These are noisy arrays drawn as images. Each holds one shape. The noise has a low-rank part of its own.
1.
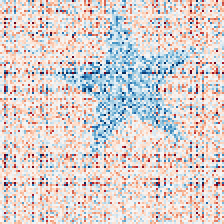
star
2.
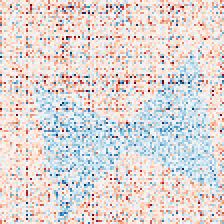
bow tie
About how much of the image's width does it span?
nearly all
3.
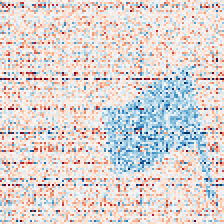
flag
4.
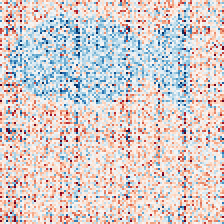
fish
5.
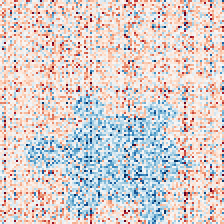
turtle
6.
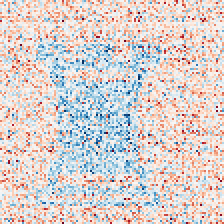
chess rook
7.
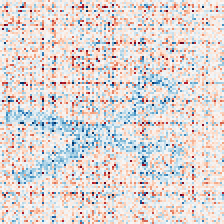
pair of scissors
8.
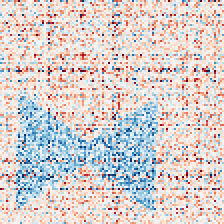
bow tie
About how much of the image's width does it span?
two thirds
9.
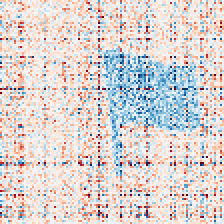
flag
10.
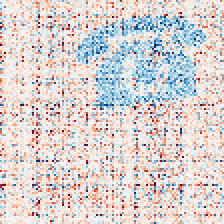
telephone
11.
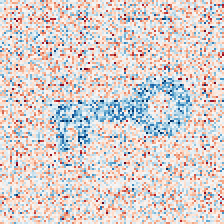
key
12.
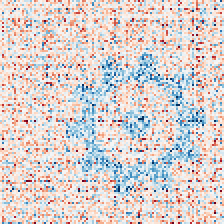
gear
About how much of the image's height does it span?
two thirds
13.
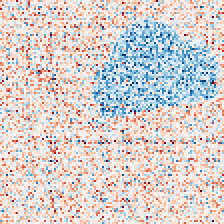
cloud
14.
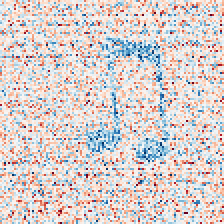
pair of musical notes
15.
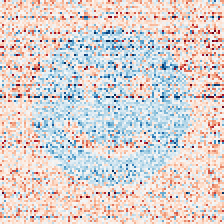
smiling face
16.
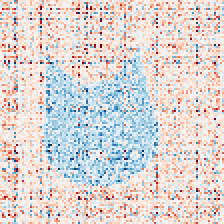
cat's head
